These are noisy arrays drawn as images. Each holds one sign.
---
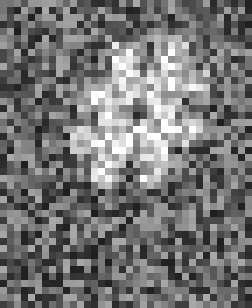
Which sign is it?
hash sign
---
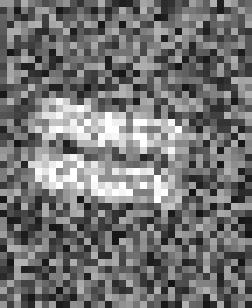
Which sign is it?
equals sign
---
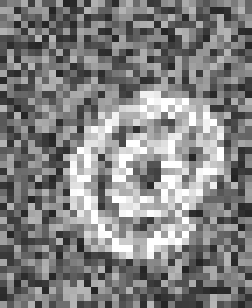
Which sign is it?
at sign
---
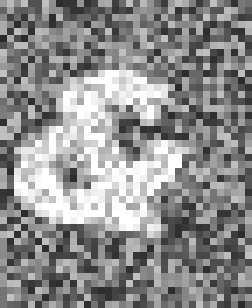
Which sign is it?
ampersand
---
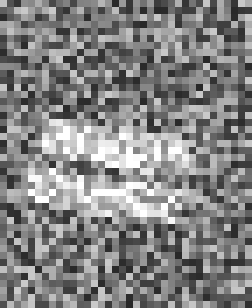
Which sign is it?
equals sign
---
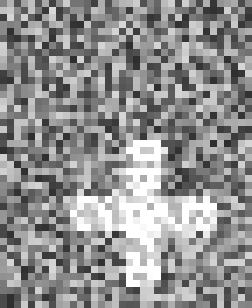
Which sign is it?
plus sign
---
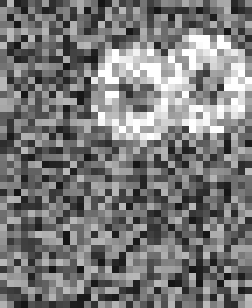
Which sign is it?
infinity sign
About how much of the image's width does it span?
two thirds
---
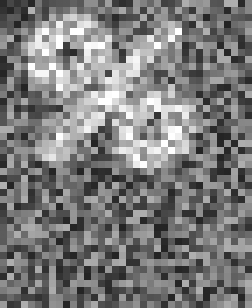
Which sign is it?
percent sign
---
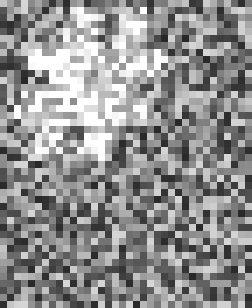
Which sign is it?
hash sign
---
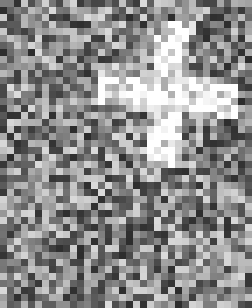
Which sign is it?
plus sign
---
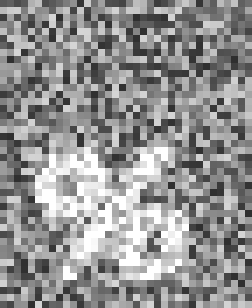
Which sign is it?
percent sign
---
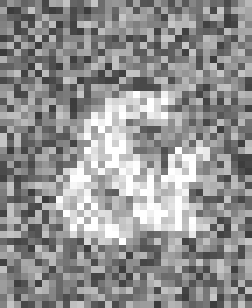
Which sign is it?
ampersand
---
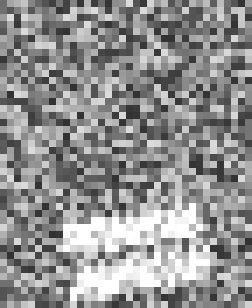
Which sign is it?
equals sign
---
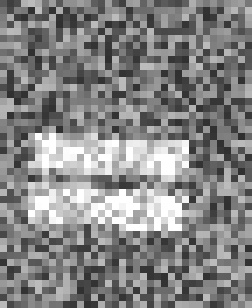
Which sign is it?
equals sign
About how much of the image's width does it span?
two thirds
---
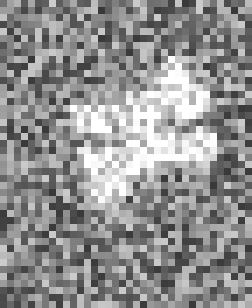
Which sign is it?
not-equal sign
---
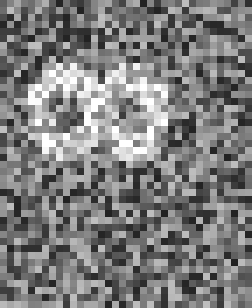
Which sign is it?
infinity sign
